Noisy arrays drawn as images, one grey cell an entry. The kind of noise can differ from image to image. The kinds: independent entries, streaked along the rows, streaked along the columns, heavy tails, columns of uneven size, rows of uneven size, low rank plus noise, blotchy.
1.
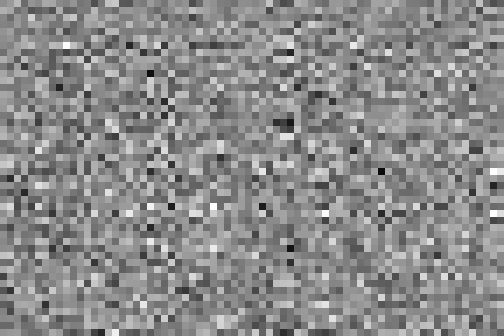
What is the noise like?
low rank plus noise
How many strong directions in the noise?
three or four
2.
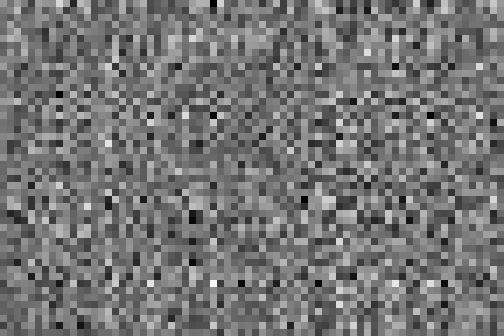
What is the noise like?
low rank plus noise
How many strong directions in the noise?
two
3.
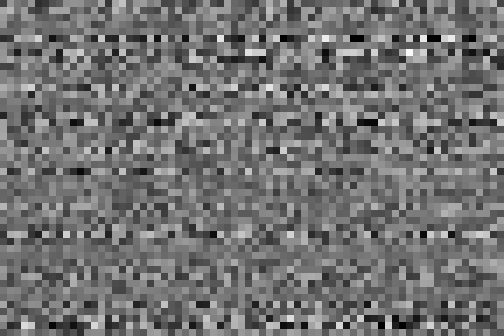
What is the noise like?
rows of uneven size
